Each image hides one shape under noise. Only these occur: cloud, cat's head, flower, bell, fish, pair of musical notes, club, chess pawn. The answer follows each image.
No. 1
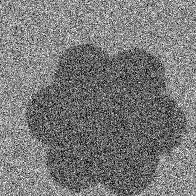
flower
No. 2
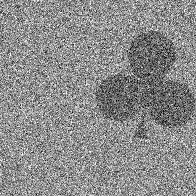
club
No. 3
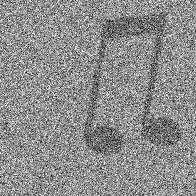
pair of musical notes
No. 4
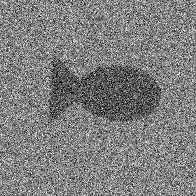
fish
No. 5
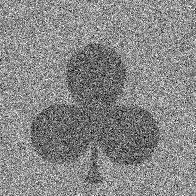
club
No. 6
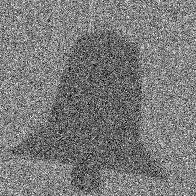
bell
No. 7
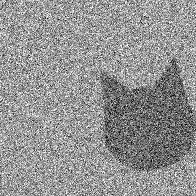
cat's head
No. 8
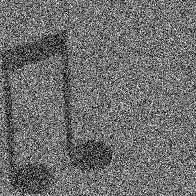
pair of musical notes
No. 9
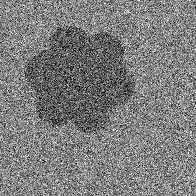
flower
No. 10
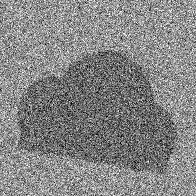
cloud
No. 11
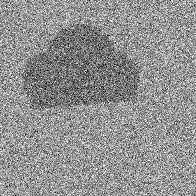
cloud
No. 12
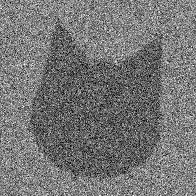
cat's head
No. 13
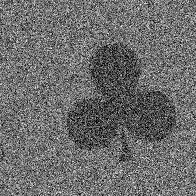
club
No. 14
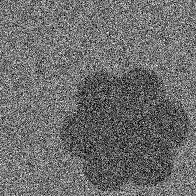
flower
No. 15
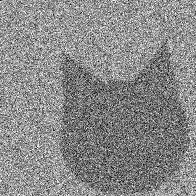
cat's head
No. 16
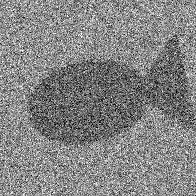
fish
